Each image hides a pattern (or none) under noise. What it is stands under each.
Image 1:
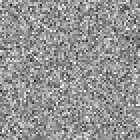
only noise
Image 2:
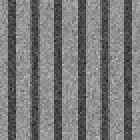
vertical stripes
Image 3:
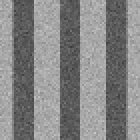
vertical stripes
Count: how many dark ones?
3
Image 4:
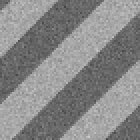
diagonal stripes
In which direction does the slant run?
bottom left to top right
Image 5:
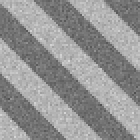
diagonal stripes
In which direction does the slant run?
top left to bottom right
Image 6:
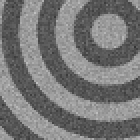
rings round one point
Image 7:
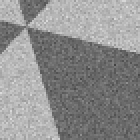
spokes from one point
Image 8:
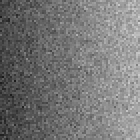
a smooth slope
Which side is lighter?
right
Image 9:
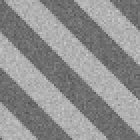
diagonal stripes
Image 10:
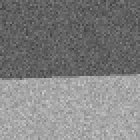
a sharp edge
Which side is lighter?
bottom
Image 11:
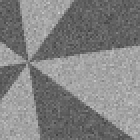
spokes from one point
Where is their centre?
middle left
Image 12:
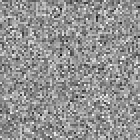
only noise
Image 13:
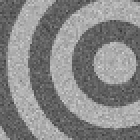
rings round one point
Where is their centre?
middle right
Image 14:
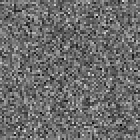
only noise
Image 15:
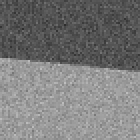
a sharp edge
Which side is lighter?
bottom
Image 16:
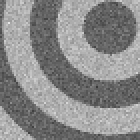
rings round one point
